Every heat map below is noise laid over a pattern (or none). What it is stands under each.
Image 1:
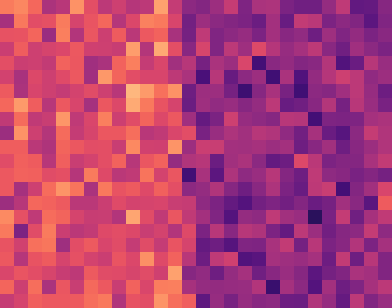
a sharp edge
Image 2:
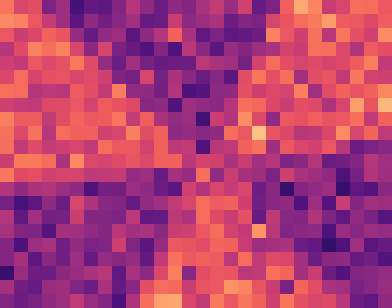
spokes from one point
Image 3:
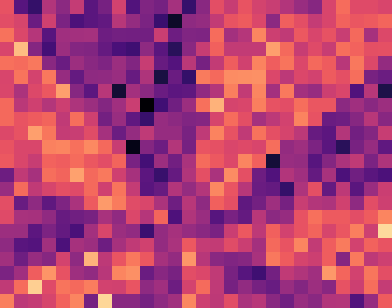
spokes from one point
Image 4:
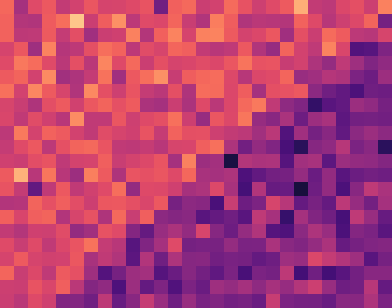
a sharp edge
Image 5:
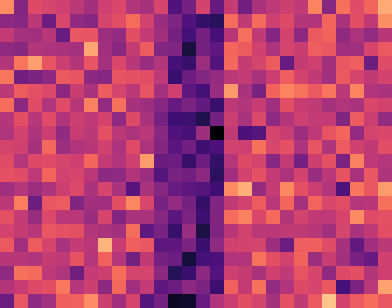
one vertical stripe
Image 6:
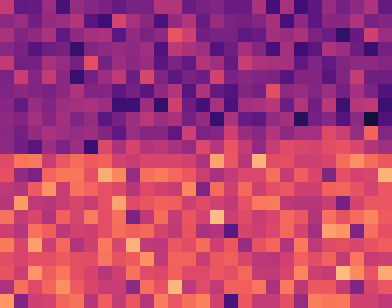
a sharp edge
